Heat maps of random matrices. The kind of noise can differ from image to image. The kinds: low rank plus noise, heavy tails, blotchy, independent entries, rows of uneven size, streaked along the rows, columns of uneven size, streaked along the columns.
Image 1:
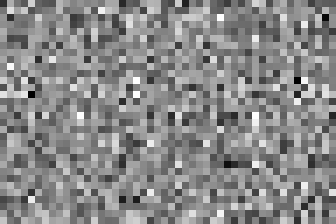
low rank plus noise
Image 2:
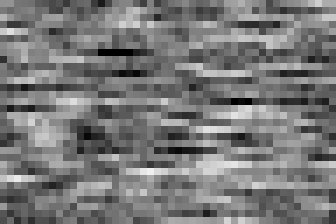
streaked along the rows
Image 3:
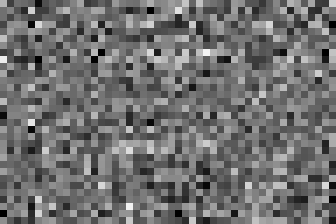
low rank plus noise
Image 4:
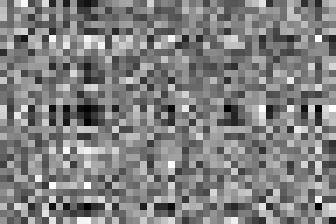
low rank plus noise
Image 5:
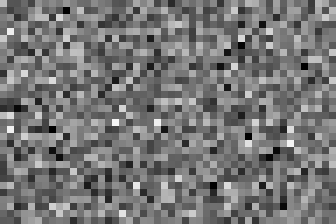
independent entries
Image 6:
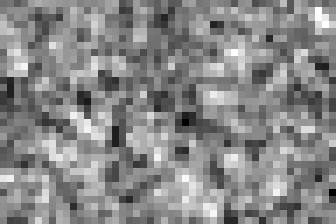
blotchy
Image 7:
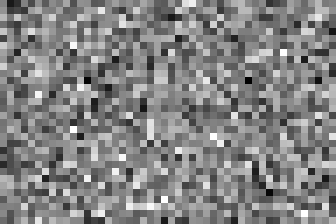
independent entries
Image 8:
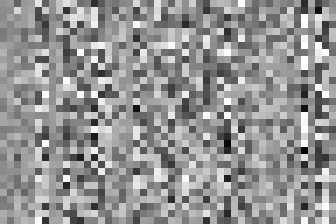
columns of uneven size
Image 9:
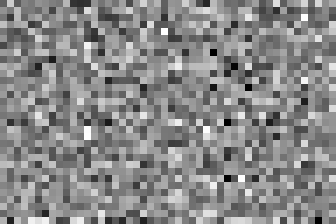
low rank plus noise
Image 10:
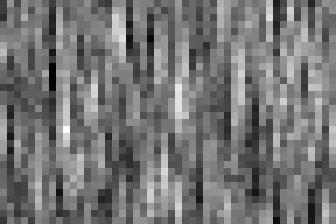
streaked along the columns
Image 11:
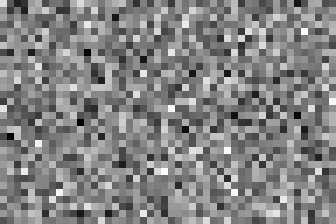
independent entries
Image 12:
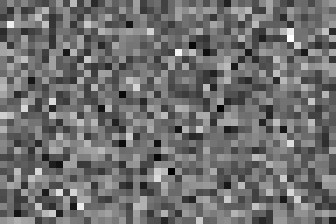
independent entries
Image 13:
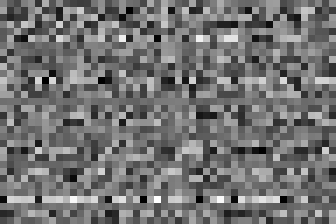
rows of uneven size
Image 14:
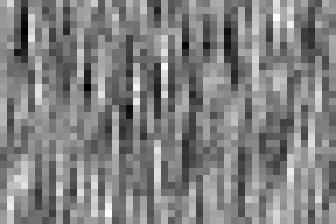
streaked along the columns
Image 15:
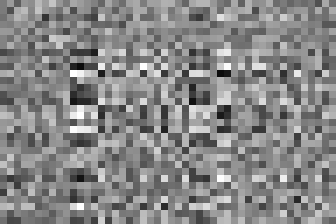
low rank plus noise
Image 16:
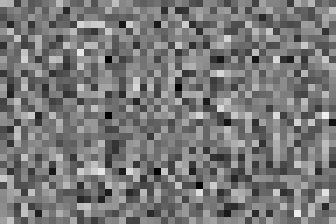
low rank plus noise
